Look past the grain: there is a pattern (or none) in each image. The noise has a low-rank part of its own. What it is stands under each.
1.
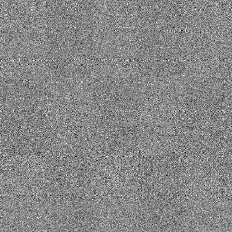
a checkerboard
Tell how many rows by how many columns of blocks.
3 by 5
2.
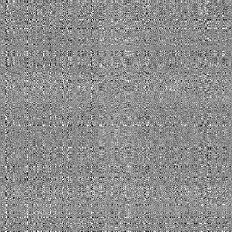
bands of rows crossing bands of columns
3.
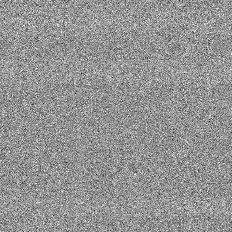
bands of rows
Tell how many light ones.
3
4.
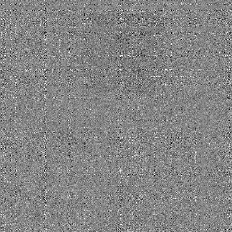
one block
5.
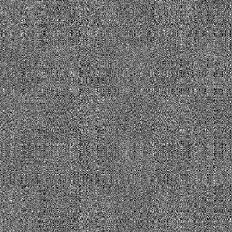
a checkerboard
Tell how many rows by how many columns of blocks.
5 by 6
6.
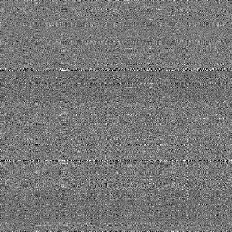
bands of rows
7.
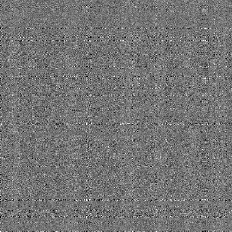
bands of columns
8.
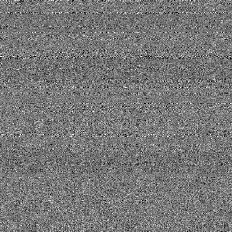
bands of rows
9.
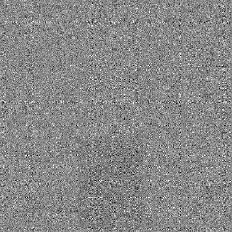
one block
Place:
bottom middle
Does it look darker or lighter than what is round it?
darker
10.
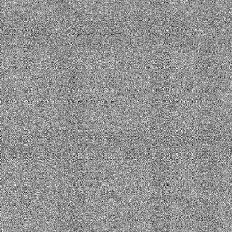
bands of rows crossing bands of columns
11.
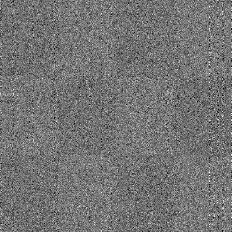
a checkerboard
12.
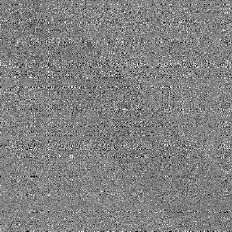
a diagonal band
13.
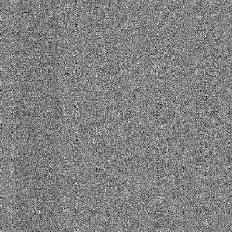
one band of columns
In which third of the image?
left
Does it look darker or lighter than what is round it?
darker
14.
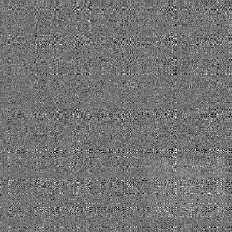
one block
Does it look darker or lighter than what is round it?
lighter
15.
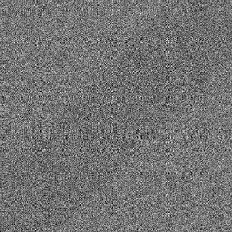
a diagonal band
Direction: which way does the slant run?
bottom left to top right
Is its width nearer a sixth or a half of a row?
a half
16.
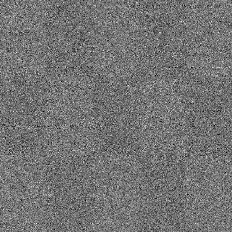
a checkerboard
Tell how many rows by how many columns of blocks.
3 by 5
